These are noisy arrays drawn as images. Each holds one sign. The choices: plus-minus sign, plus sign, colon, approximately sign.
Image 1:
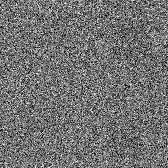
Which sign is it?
colon
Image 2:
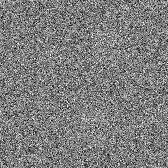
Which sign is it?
colon
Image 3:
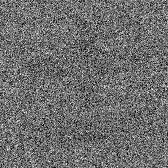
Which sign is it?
plus-minus sign
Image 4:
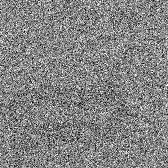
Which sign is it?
approximately sign
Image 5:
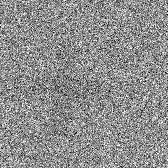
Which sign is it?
plus sign
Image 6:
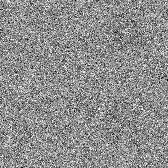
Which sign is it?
colon
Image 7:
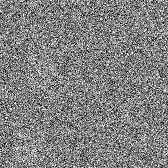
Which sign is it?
colon
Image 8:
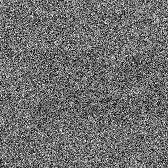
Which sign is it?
approximately sign
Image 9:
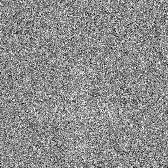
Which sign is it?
plus sign
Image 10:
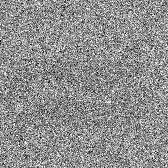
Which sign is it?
approximately sign
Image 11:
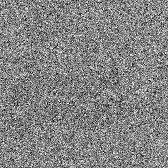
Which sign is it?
approximately sign
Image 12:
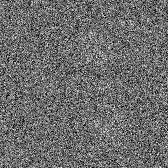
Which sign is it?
colon
